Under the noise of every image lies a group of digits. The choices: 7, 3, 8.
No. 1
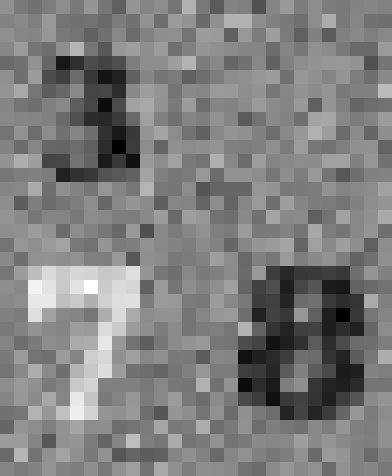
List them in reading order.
top left: dark 3; bottom left: light 7; bottom right: dark 8
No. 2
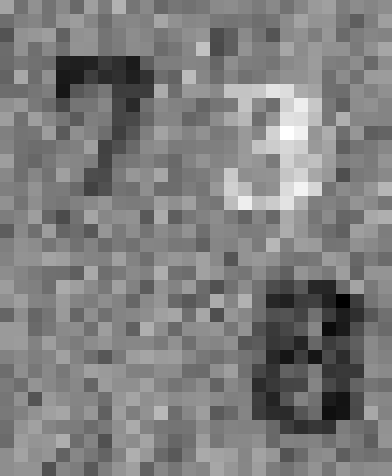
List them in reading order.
top left: dark 7; top right: light 3; bottom right: dark 8
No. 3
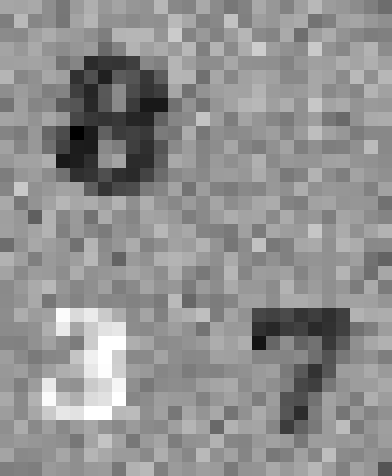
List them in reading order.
top left: dark 8; bottom left: light 3; bottom right: dark 7
